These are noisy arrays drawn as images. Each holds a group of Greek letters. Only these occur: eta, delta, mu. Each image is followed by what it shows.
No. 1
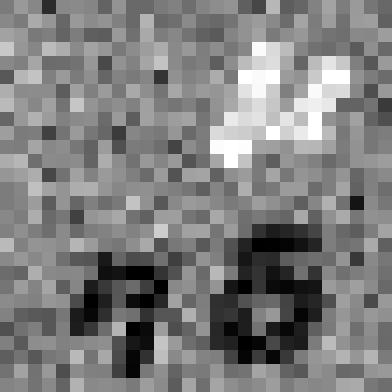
top right: light mu; bottom left: dark eta; bottom right: dark delta
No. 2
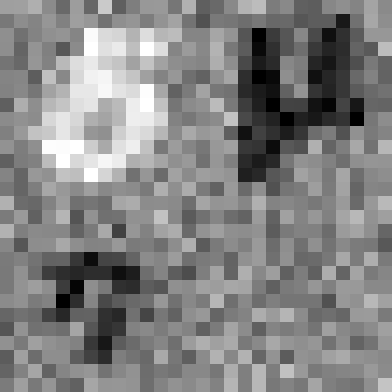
top left: light delta; top right: dark mu; bottom left: dark eta
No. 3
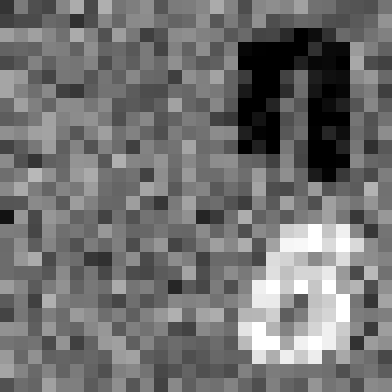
top right: dark eta; bottom right: light delta
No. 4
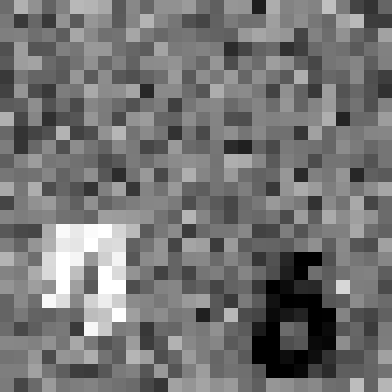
bottom left: light eta; bottom right: dark delta
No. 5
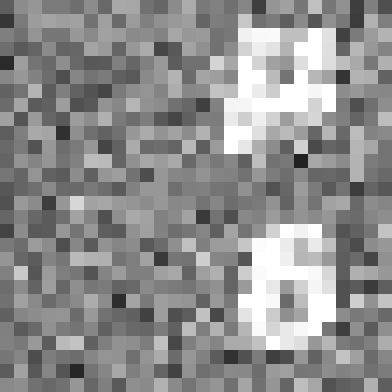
top right: light mu; bottom right: light delta
